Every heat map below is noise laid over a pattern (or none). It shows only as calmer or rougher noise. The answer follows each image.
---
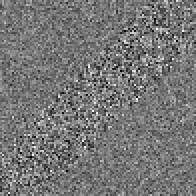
a diagonal band
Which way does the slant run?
bottom left to top right
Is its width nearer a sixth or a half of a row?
a half
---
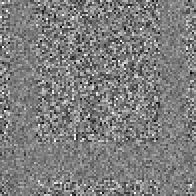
bands of rows crossing bands of columns
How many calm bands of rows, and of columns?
1 and 2
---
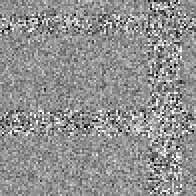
bands of rows crossing bands of columns
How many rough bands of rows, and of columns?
2 and 1
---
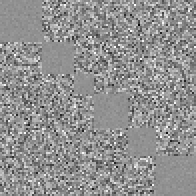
blocks along the diagonal
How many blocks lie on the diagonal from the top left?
6
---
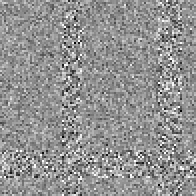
bands of rows crossing bands of columns
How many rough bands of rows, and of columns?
1 and 2
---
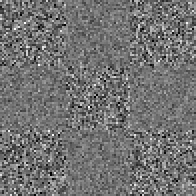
a checkerboard
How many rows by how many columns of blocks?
3 by 3
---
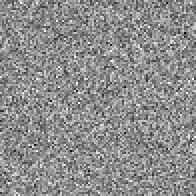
only noise
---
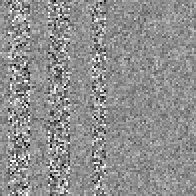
bands of columns
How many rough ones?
3
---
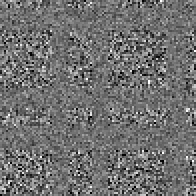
bands of rows crossing bands of columns
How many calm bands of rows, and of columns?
3 and 3
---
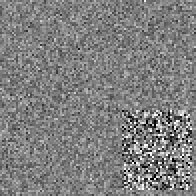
one block
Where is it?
bottom right
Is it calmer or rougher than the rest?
rougher
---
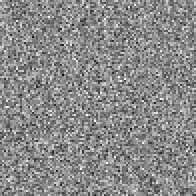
only noise
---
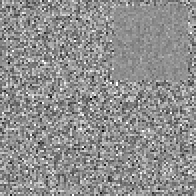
one block
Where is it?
top right
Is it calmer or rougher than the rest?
calmer
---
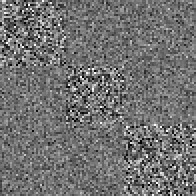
blocks along the diagonal
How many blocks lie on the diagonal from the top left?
3
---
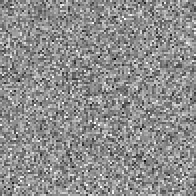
only noise
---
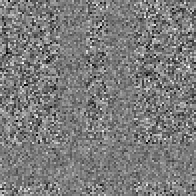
bands of rows crossing bands of columns
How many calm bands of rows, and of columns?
1 and 2
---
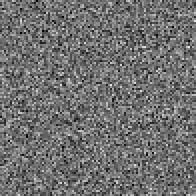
only noise
